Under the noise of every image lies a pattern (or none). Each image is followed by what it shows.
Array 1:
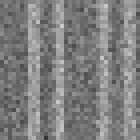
bands of columns
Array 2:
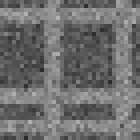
bands of rows crossing bands of columns
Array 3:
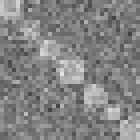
blocks along the diagonal
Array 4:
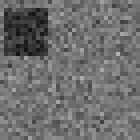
one block
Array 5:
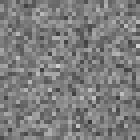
only noise
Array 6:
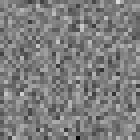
only noise
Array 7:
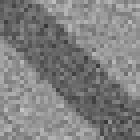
a diagonal band
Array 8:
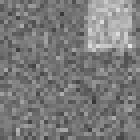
one block
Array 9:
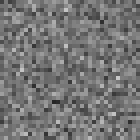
only noise
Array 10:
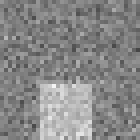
one block
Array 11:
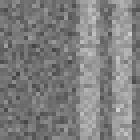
bands of columns
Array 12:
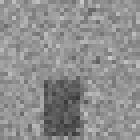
one block
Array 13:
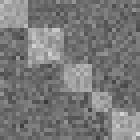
blocks along the diagonal
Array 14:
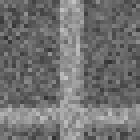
bands of rows crossing bands of columns
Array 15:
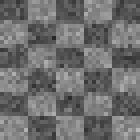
a checkerboard
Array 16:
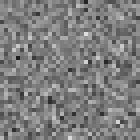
only noise
